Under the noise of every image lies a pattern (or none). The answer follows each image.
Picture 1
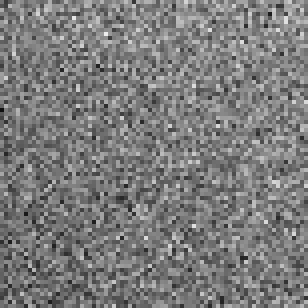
a smooth slope
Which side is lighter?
top right
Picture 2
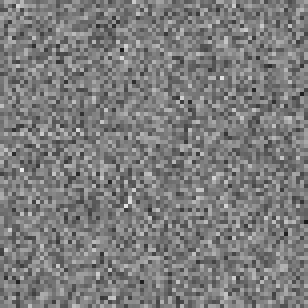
only noise
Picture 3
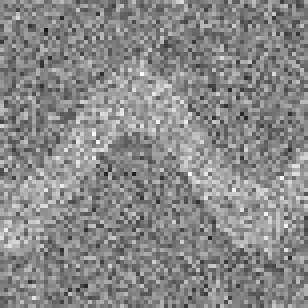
a wavy band
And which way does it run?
left to right
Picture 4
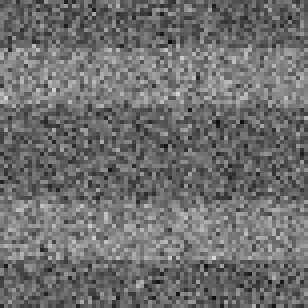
horizontal stripes
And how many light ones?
2
